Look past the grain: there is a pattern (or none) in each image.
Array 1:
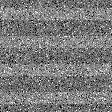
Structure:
horizontal stripes
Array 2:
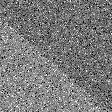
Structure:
a sharp edge
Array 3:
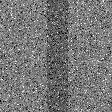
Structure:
one vertical stripe
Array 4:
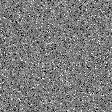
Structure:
only noise
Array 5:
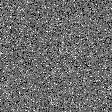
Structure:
only noise
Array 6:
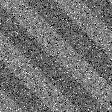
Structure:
diagonal stripes
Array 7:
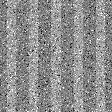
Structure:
vertical stripes
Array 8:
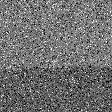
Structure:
a sharp edge
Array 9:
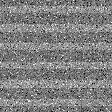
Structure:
horizontal stripes
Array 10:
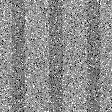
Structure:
vertical stripes
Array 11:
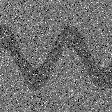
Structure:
a wavy band
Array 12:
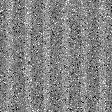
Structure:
vertical stripes
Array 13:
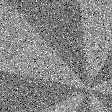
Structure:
spokes from one point
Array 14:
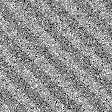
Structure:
diagonal stripes
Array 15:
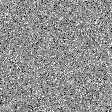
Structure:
only noise
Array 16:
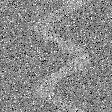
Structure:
a wavy band
